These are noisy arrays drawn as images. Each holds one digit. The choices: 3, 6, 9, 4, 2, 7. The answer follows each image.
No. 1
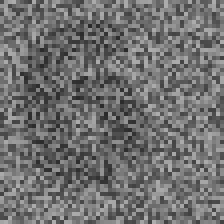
6
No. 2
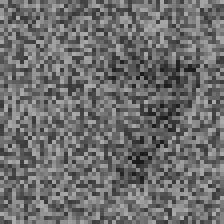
7
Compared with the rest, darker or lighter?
darker
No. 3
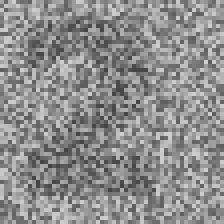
2
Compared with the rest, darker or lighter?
darker
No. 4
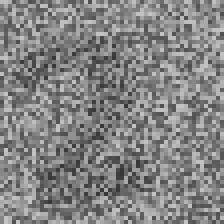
2
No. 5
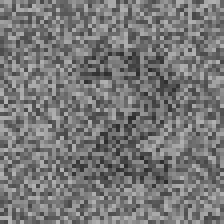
2
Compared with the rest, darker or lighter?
darker
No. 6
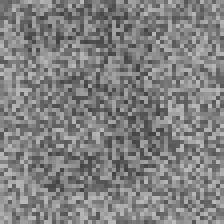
3
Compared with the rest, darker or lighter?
darker
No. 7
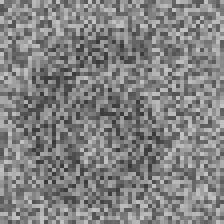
6
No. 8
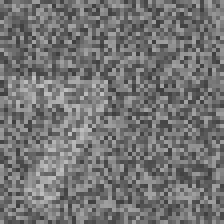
7
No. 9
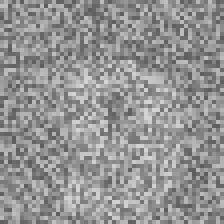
9
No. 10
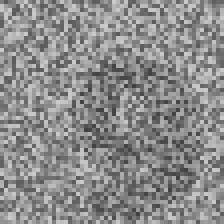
9
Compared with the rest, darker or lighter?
darker
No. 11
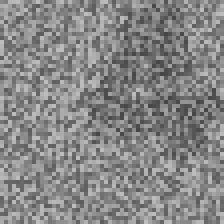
4
